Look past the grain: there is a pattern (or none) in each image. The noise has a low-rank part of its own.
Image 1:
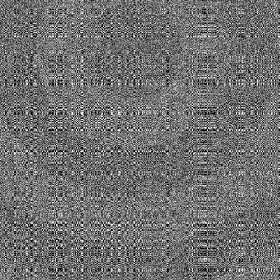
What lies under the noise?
rings round one point
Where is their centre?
top middle
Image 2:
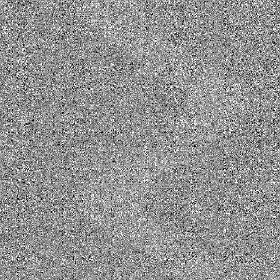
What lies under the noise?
a wavy band
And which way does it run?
top to bottom
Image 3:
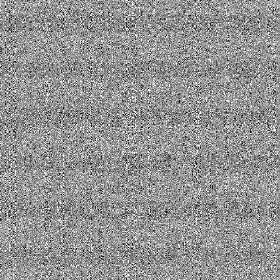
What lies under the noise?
horizontal stripes
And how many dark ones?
6
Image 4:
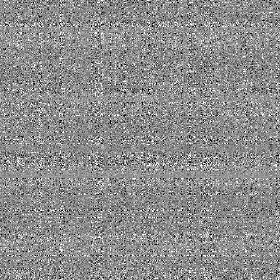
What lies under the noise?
horizontal stripes
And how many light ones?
4
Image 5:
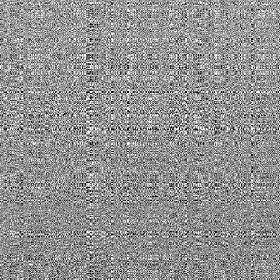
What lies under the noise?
a smooth slope
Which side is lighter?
top
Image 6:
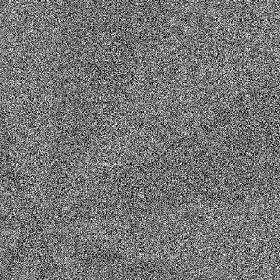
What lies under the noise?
spokes from one point
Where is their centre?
bottom left
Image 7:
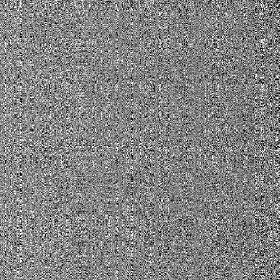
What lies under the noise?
a smooth slope
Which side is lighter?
left
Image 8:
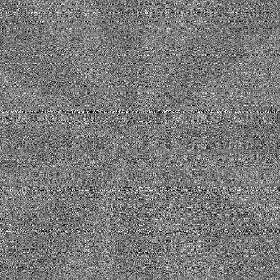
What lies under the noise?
spokes from one point
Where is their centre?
centre
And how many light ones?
8
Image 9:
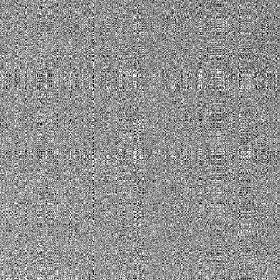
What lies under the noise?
a smooth slope
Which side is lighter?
bottom left
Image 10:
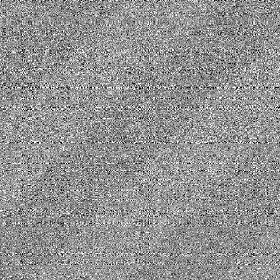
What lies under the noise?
diagonal stripes
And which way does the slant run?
bottom left to top right
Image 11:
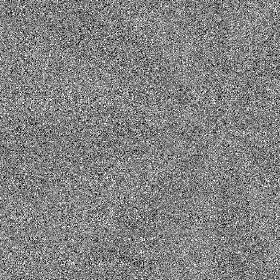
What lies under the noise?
spokes from one point
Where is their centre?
middle right
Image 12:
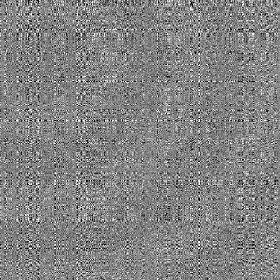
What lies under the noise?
rings round one point
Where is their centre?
top left
